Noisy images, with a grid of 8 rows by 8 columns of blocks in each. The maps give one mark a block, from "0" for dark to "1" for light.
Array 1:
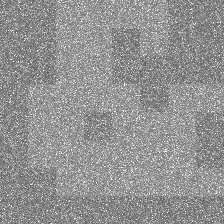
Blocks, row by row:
0 0 1 1 1 1 0 0
0 0 1 1 0 1 0 0
0 0 1 1 0 0 0 0
0 1 1 1 1 0 1 1
0 1 1 0 1 1 1 0
0 1 1 1 1 1 1 0
0 0 1 1 1 1 1 1
0 0 0 0 0 0 0 0
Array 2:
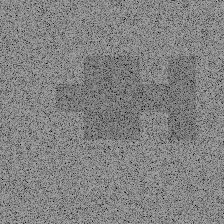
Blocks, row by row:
1 1 1 1 1 1 1 1
1 1 1 1 1 1 1 1
1 1 1 0 0 1 0 1
1 1 0 0 0 0 0 1
1 1 1 0 0 1 0 1
1 1 1 1 1 1 1 1
1 1 1 1 1 1 1 1
1 1 1 1 1 1 1 1
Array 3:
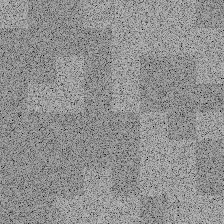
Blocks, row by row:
1 0 0 1 1 1 1 0
0 0 0 0 1 1 1 1
0 0 1 0 1 0 0 1
0 1 1 0 1 0 0 0
0 0 0 0 0 1 0 1
0 0 0 0 0 1 1 0
0 0 0 1 0 1 1 0
0 0 1 1 1 0 1 1
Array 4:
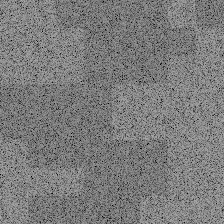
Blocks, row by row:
1 1 0 0 0 0 1 0
1 1 1 0 0 0 0 1
1 1 1 0 0 0 1 1
0 0 0 0 1 1 1 1
0 0 0 0 1 1 1 1
1 0 0 0 0 0 1 1
1 1 1 0 0 0 1 1
1 0 0 0 0 1 1 1
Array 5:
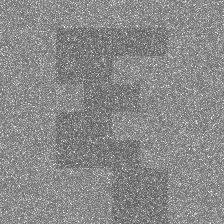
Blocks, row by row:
1 1 1 1 1 1 1 1
1 1 0 0 0 0 1 1
1 1 0 0 1 1 1 1
1 1 1 0 0 1 1 1
1 1 0 0 1 1 1 1
1 1 0 0 0 1 1 1
1 1 1 1 0 0 1 1
1 1 1 1 0 0 1 1
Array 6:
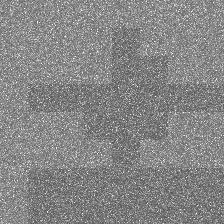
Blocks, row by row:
1 1 1 1 1 1 1 1
1 1 1 1 0 1 1 1
1 1 1 1 0 0 1 1
1 0 0 0 0 0 0 0
1 1 1 0 0 0 1 1
1 1 1 1 0 1 1 1
1 0 0 0 0 0 0 0
1 0 0 0 0 0 0 0
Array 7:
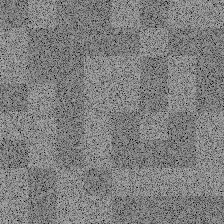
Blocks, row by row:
0 1 0 0 1 0 1 1
1 0 0 0 0 1 0 0
1 0 0 1 1 0 1 0
0 1 0 1 1 0 1 0
1 1 0 1 0 1 0 1
0 1 0 1 0 0 0 1
1 0 1 0 1 1 1 1
1 0 1 1 0 0 0 0
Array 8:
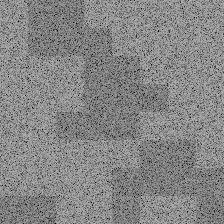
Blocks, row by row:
1 0 0 1 1 1 1 1
1 0 0 0 1 1 1 1
1 1 1 0 0 1 1 1
1 1 1 0 0 0 1 1
1 1 0 0 0 1 1 1
1 1 1 1 1 0 0 1
1 1 1 1 0 0 0 0
0 0 1 1 0 1 1 0
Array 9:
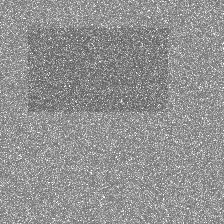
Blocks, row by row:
1 1 1 1 1 1 1 1
1 0 0 0 0 0 1 1
1 0 0 0 0 0 1 1
1 0 0 0 0 0 1 1
1 1 1 1 1 1 1 1
1 1 1 1 1 1 1 1
1 1 1 1 1 1 1 1
1 1 1 1 1 1 1 1
